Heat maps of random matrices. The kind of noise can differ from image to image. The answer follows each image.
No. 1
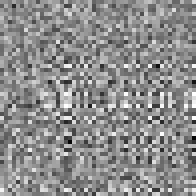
low rank plus noise
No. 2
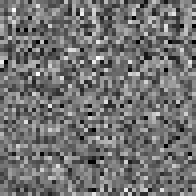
low rank plus noise
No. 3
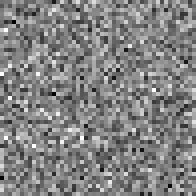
independent entries
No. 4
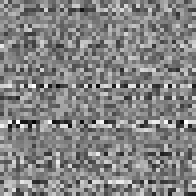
rows of uneven size
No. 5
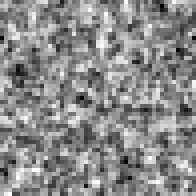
blotchy
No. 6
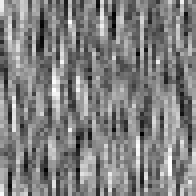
streaked along the columns
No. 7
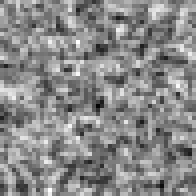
blotchy
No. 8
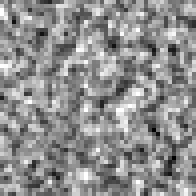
blotchy
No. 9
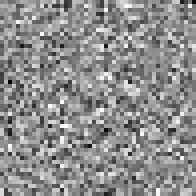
low rank plus noise
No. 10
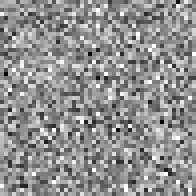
independent entries
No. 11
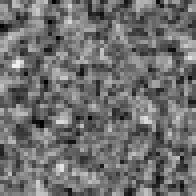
blotchy
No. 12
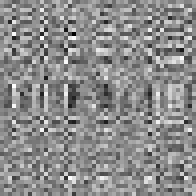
low rank plus noise
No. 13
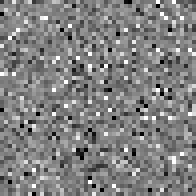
heavy tails
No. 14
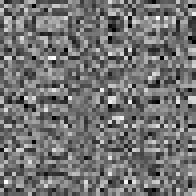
low rank plus noise
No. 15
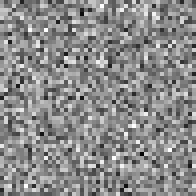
independent entries
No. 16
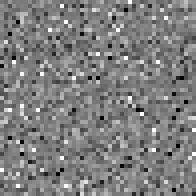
heavy tails
